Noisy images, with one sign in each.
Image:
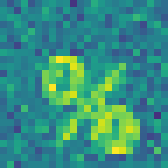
light percent sign
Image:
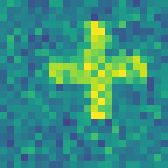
light plus sign
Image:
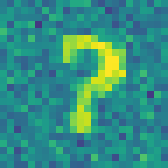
light question mark
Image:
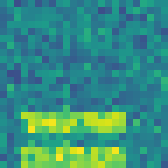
light equals sign
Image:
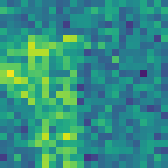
light pilcrow
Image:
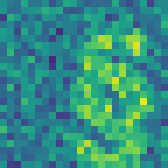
light section sign
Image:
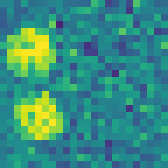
light colon
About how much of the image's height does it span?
two thirds
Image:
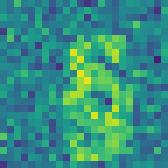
light section sign
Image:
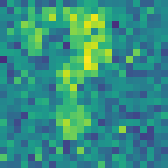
light question mark
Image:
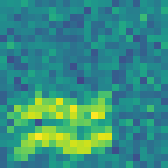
light approximately sign
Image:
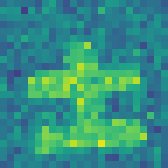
light plus-minus sign
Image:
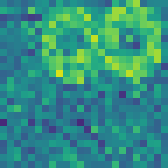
light infinity sign
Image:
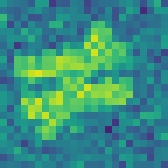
light not-equal sign
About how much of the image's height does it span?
two thirds
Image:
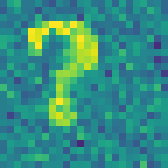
light question mark
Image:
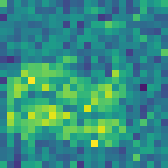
light approximately sign
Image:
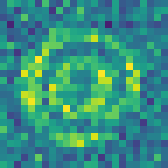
light at sign
